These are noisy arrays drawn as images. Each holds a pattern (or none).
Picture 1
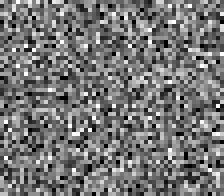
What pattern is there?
only noise
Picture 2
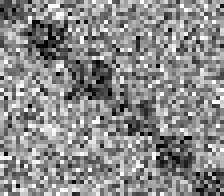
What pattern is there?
blocks along the diagonal
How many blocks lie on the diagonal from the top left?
6
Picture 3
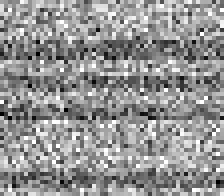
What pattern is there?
bands of rows
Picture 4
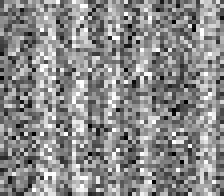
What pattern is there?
bands of columns
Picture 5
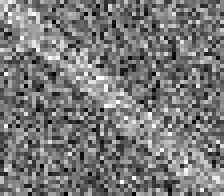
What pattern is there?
a diagonal band
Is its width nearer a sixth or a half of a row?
a sixth
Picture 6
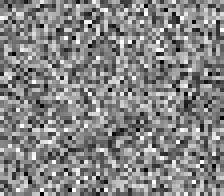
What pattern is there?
only noise
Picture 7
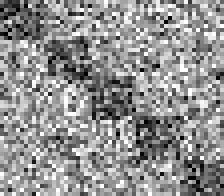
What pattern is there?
blocks along the diagonal
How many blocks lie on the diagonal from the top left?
5
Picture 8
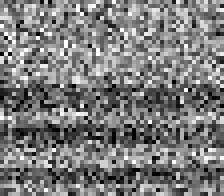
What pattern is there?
bands of rows
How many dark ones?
3
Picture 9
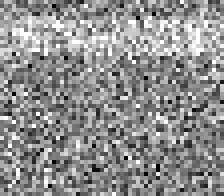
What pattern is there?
one band of rows
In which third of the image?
top
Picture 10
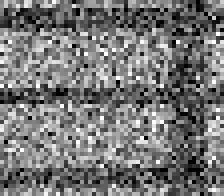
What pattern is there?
bands of rows crossing bands of columns
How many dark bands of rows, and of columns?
3 and 1
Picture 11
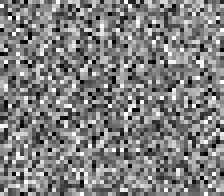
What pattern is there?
only noise
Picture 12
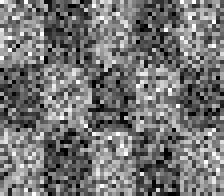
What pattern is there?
a checkerboard
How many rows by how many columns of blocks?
3 by 5
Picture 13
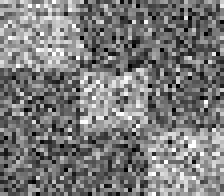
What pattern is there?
blocks along the diagonal
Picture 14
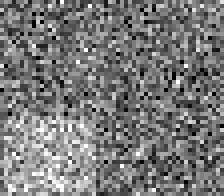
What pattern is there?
one block
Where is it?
bottom left
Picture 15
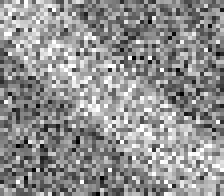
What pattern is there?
a diagonal band
